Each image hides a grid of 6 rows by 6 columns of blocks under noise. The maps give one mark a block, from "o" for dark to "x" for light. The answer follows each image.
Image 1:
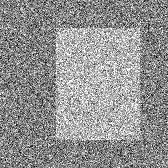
oooooo
ooxxxo
ooxxxo
ooxxxo
ooxxxo
oooooo
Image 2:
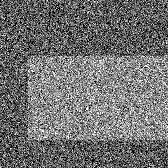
oooooo
oooooo
oxxxxx
oxxxxx
oxxxxx
oooooo
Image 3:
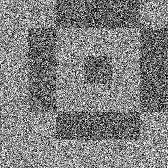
xxooox
xoxxxo
xoxoxo
xoxxxo
xxooox
xxxxxx
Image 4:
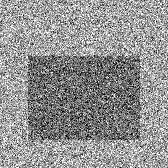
xxxxxx
xxxxxx
xoooox
xoooox
xoooox
xxxxxx
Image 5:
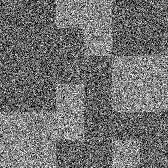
ooxxoo
oooxoo
ooooxx
ooxoxx
xxxooo
xxooxo
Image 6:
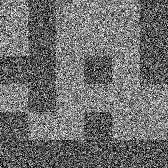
xoxxxo
xoxxxo
ooxoxo
xoxxxx
oxxoxx
oooooo
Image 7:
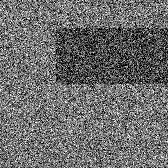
xxxxxx
xxoooo
xxoooo
xxxxxx
xxxxxx
xxxxxx
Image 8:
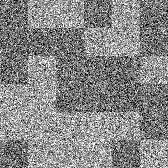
oxxoxo
oooxxo
oxooox
xxoooo
xxxxxo
oxxxox
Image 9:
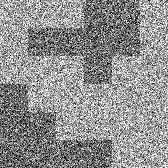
xxxoox
xoooox
xxxoxx
oxxxxx
ooxxxx
ooooxx
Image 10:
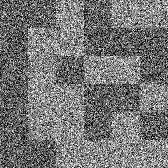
ooxoxx
oxxooo
oxoxxo
oxxoox
oxxoxo
ooxxxx
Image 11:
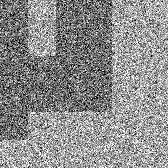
oxooxx
oxooxx
ooooxx
ooooxx
oxxxxx
xxxxxx
